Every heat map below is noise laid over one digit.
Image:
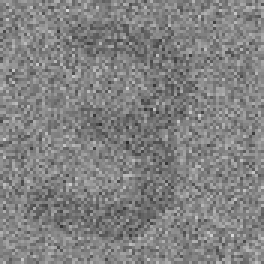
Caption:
dark 3
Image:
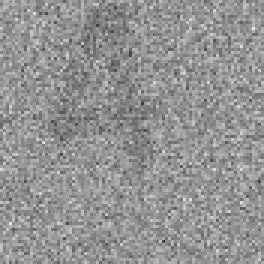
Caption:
dark 4
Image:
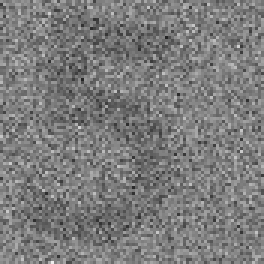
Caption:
dark 5
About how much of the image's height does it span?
nearly all
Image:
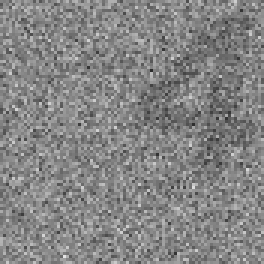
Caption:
dark 4
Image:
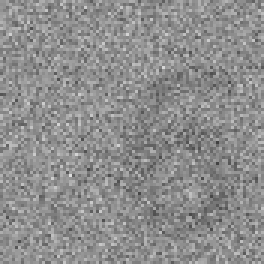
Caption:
dark 6
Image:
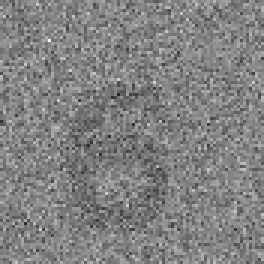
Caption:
dark 6
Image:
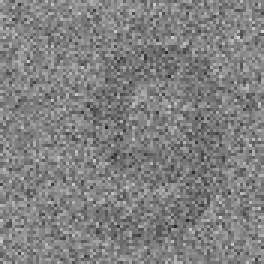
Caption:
dark 9
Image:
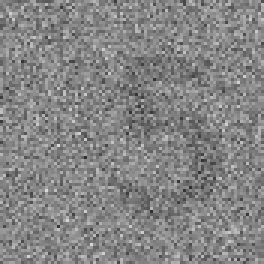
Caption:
dark 5
